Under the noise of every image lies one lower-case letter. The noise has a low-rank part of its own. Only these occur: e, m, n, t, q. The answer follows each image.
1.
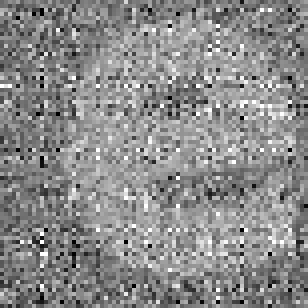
e
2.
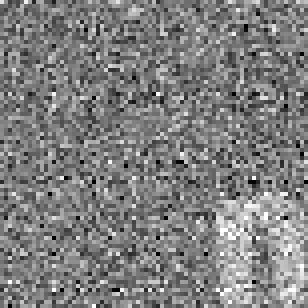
n
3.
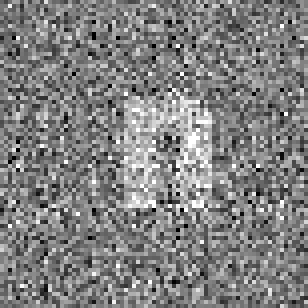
n
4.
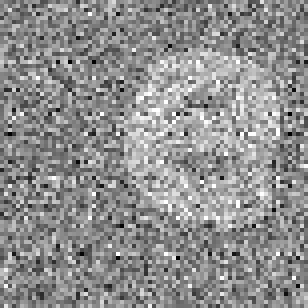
e
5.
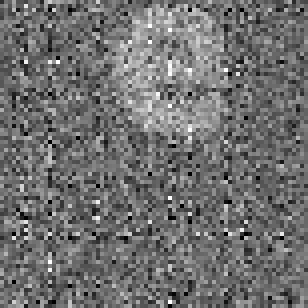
e
